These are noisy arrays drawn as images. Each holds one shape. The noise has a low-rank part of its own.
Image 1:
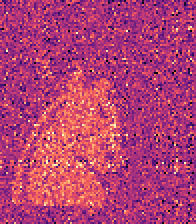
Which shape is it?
chess knight
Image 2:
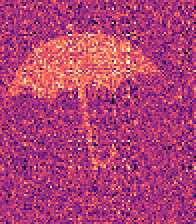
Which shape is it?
umbrella
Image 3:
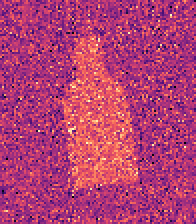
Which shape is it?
bottle
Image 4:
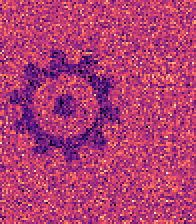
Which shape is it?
gear
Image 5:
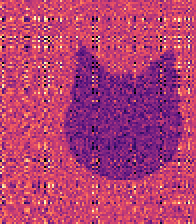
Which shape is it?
cat's head
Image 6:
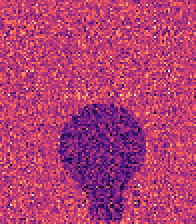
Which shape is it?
light bulb
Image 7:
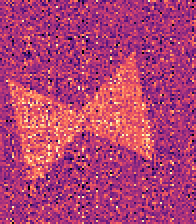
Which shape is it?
bow tie
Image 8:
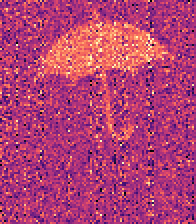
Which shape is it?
umbrella
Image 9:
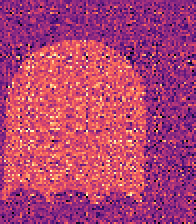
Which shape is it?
ghost
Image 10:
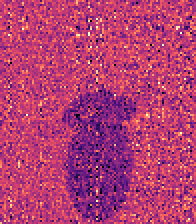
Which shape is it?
footprint
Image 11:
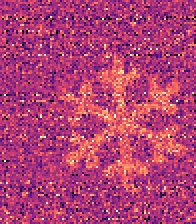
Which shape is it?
snowflake
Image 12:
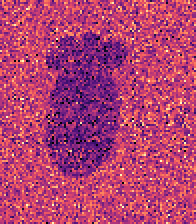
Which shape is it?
footprint
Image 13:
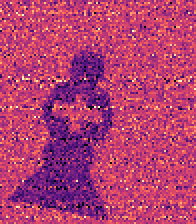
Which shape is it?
chess bishop
